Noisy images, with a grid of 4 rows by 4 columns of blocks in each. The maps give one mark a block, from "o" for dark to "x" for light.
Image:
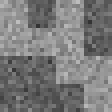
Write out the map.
x o x o
x x x o
o o x x
o o o x
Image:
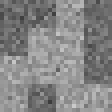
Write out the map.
o o x o
o x x o
x x x o
x o x x
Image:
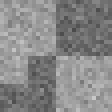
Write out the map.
x x o o
x x o o
x o x x
o o x x
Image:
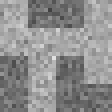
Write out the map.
x o o x
x x x x
o x o x
o x o o
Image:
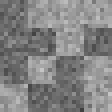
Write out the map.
o x x x
o o x o
o x o x
x o o x
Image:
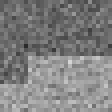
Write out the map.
o o o o
o o o o
o x x x
x x x x
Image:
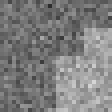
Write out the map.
o o o o
o o o x
o o x x
o o x x
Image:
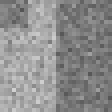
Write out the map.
o x o o
x x o o
x x o o
x x o o
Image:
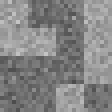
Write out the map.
x o o x
x x o x
o o o x
o o x o
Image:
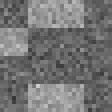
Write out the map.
o x x o
x o o o
o o o o
o x x o
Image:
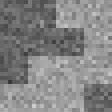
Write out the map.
o o x x
o o o x
o x x x
x x x o
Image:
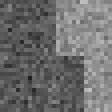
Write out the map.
o o x x
o o x x
o o o x
o o o x
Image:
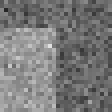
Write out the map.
o o o o
x x o o
x x o o
x x o o
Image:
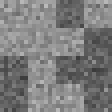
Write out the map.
x x o x
x x x o
o x o o
o x x o
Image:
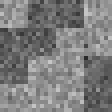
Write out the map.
x o o x
o o x x
o x x o
x x x o
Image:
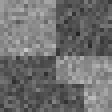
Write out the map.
x x o o
x x o o
o o x x
o o o x
